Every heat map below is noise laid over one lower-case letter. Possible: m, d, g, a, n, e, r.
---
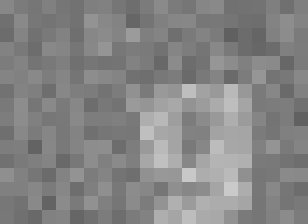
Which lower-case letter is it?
g
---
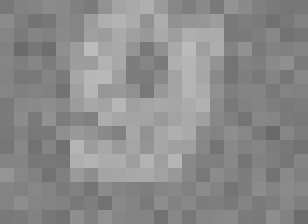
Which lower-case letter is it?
g
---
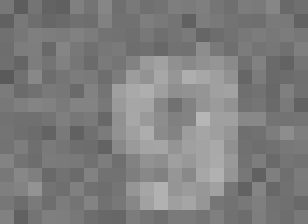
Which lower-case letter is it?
g
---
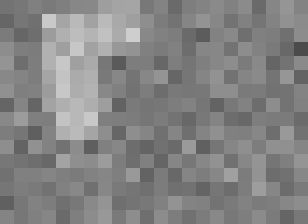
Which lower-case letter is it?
r
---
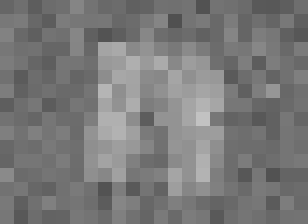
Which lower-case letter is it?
n
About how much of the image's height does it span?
two thirds
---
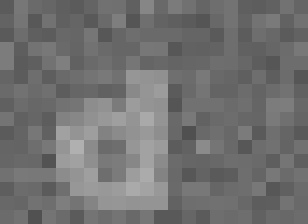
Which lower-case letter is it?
d
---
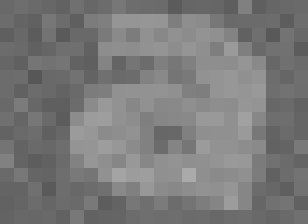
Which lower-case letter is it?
a
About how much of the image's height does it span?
nearly all
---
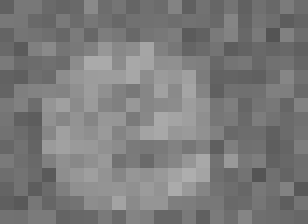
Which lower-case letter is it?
e
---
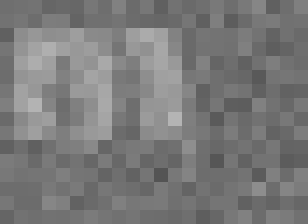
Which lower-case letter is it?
m
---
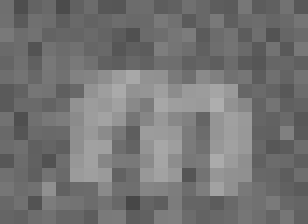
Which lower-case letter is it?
m
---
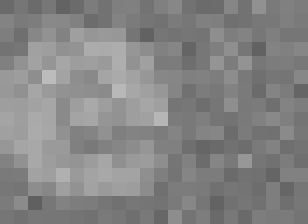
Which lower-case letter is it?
e
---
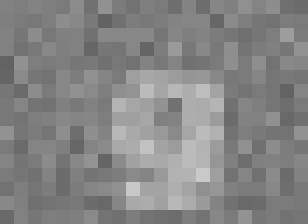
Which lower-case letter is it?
g
